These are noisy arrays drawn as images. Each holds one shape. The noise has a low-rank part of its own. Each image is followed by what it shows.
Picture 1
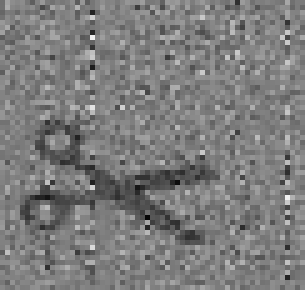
pair of scissors
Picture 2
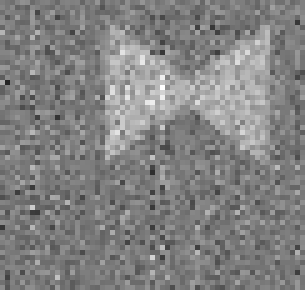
bow tie
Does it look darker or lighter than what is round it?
lighter
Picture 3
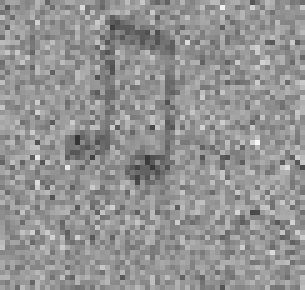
pair of musical notes
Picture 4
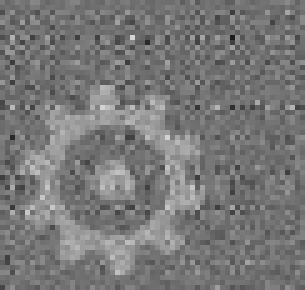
gear
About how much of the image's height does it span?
two thirds
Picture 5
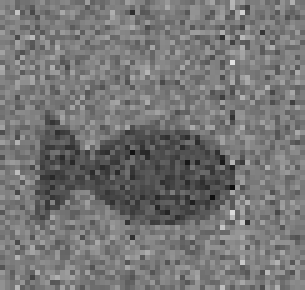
fish
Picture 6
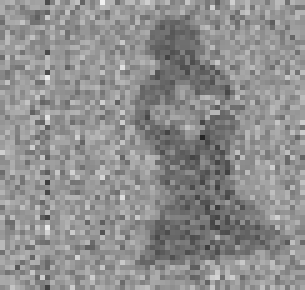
chess bishop
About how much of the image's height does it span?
nearly all
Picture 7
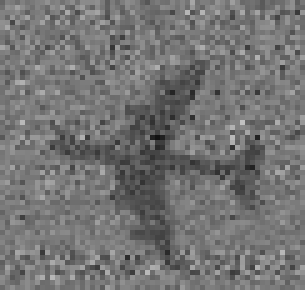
airplane
